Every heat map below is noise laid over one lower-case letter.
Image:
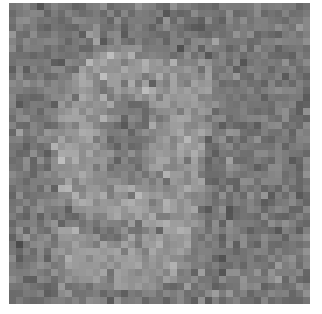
g
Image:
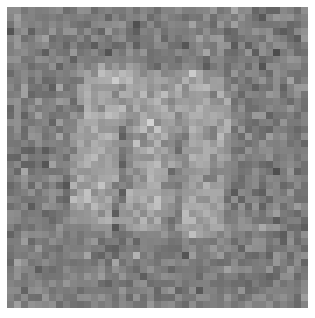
m
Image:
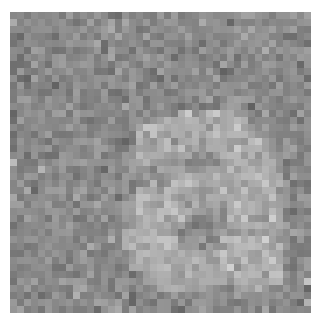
a
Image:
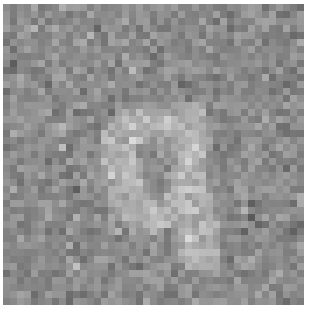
q
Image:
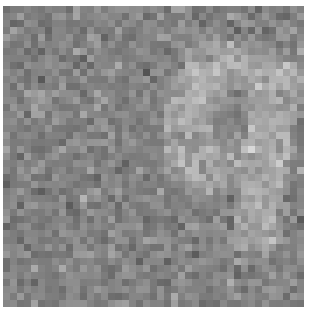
q
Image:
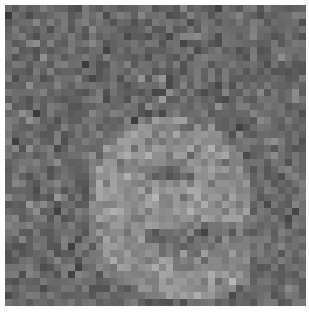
e
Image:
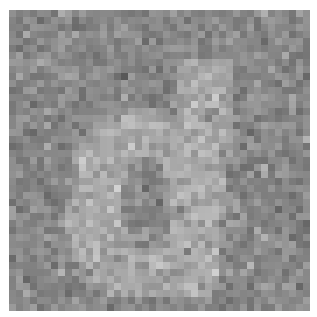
d
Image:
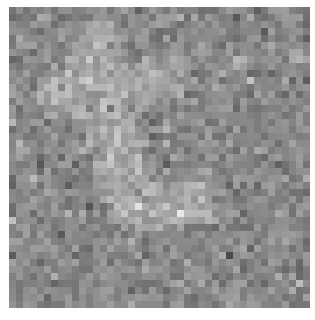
t
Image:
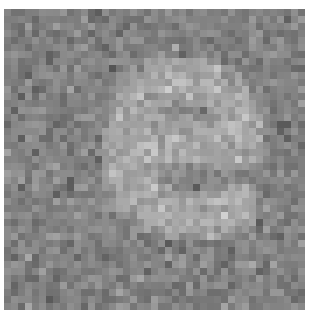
e
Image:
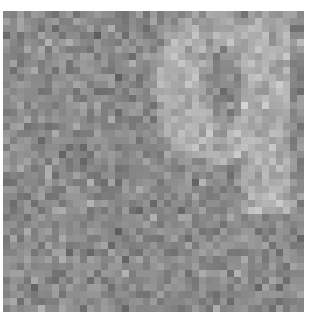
q
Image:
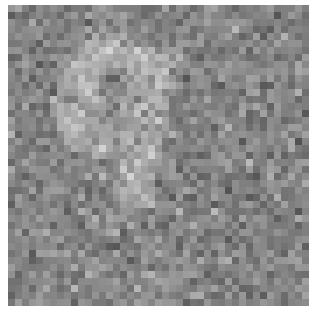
q
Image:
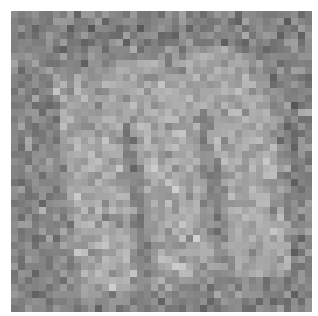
m
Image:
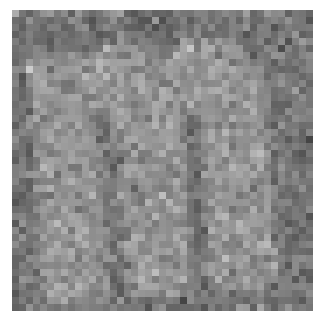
m
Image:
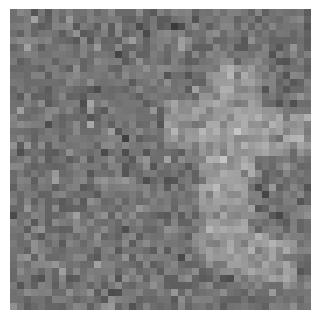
t
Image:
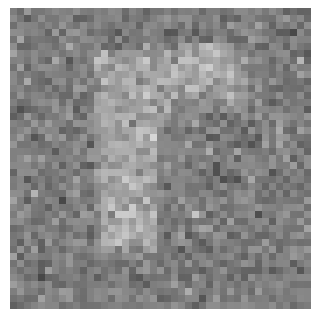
r
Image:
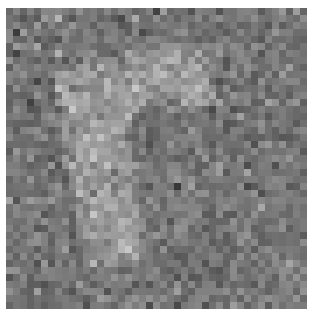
r
